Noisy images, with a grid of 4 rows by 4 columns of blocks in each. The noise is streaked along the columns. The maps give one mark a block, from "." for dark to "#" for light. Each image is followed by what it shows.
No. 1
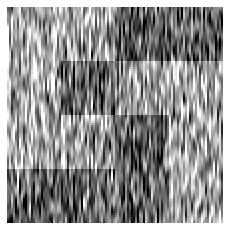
##..
#.##
##.#
...#
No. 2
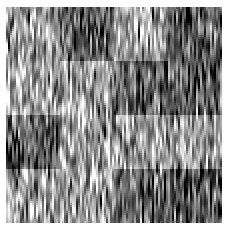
#.#.
##..
.###
##..
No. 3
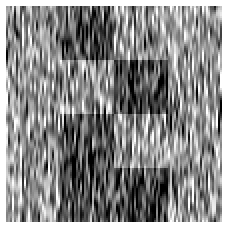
#.##
##.#
#.##
#..#
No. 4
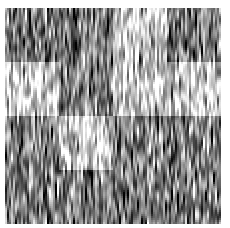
..#.
#.##
.#..
....
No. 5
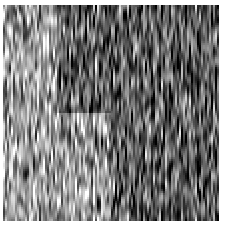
#...
#...
##..
##..
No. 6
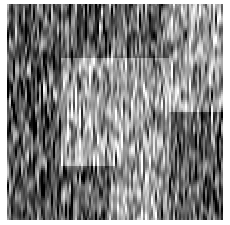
...#
.###
.##.
..#.
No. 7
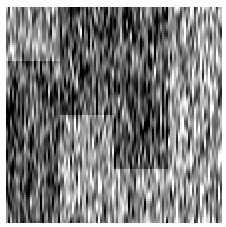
#..#
...#
.#.#
.###
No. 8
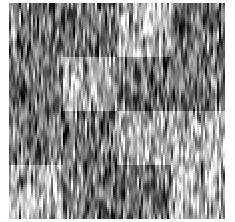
..#.
.#..
..##
#..#
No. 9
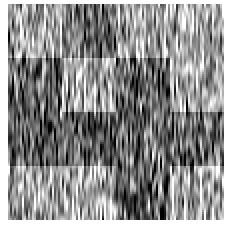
#.##
.#.#
....
##.#
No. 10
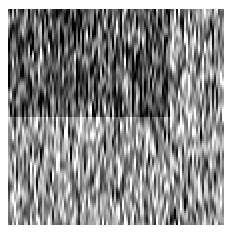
...#
...#
####
####
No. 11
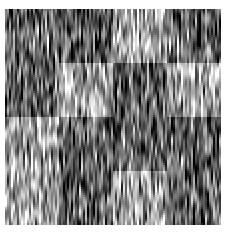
..#.
.#.#
#...
#.#.
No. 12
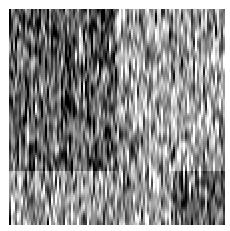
..##
..##
..##
###.
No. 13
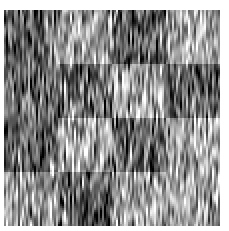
.#.#
..#.
.#.#
#.##
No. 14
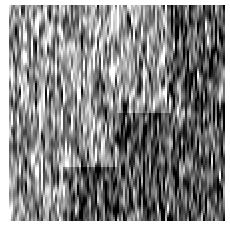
###.
###.
##..
#...
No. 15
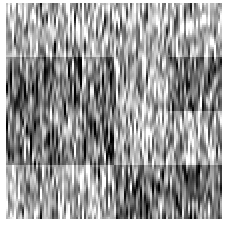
####
..#.
..##
##..
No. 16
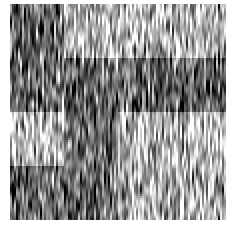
.###
....
#.##
..##
